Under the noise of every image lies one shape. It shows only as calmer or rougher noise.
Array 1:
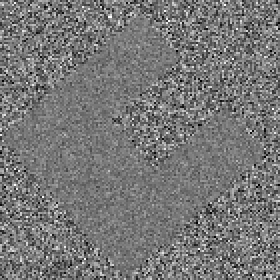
square with a notch
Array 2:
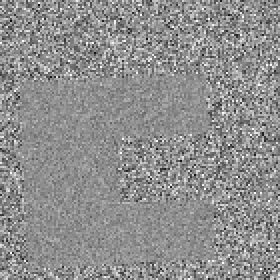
square with a notch
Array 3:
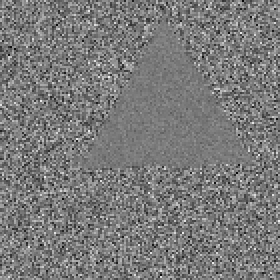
triangle
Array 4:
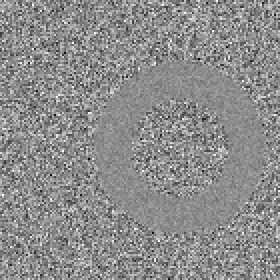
ring
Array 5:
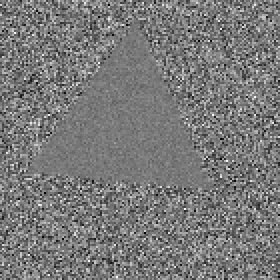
triangle
